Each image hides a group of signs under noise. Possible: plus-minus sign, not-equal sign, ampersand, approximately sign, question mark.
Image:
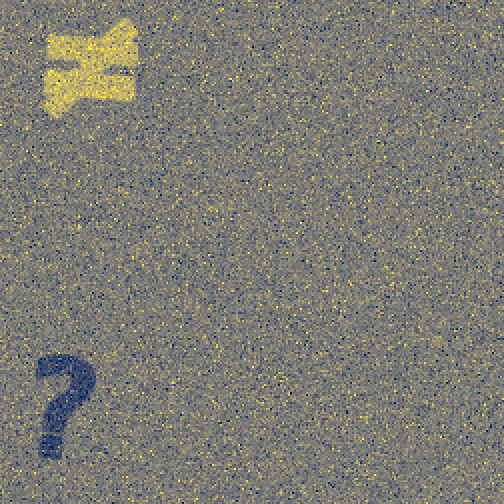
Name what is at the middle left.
nothing
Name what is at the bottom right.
nothing
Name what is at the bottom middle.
nothing
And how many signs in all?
2
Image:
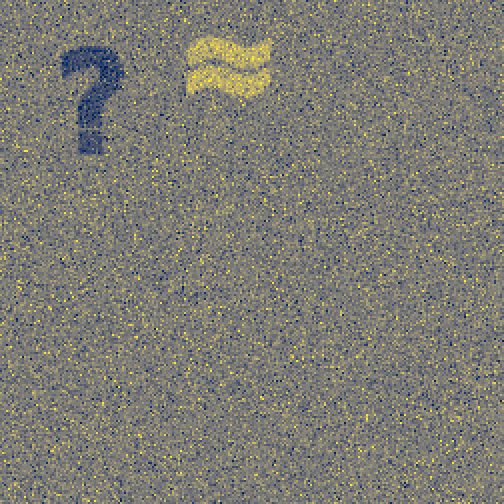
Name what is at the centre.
nothing
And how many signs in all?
2
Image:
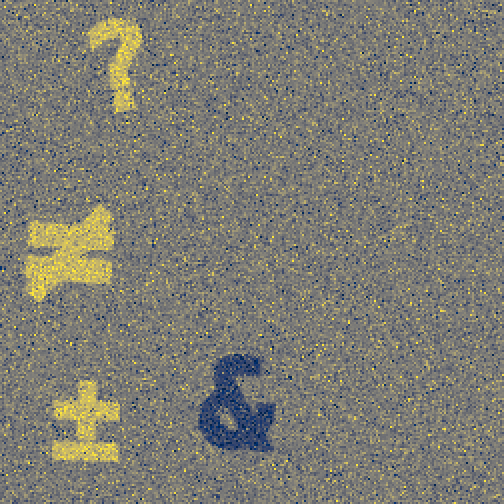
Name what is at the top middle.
nothing
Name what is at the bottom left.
plus-minus sign
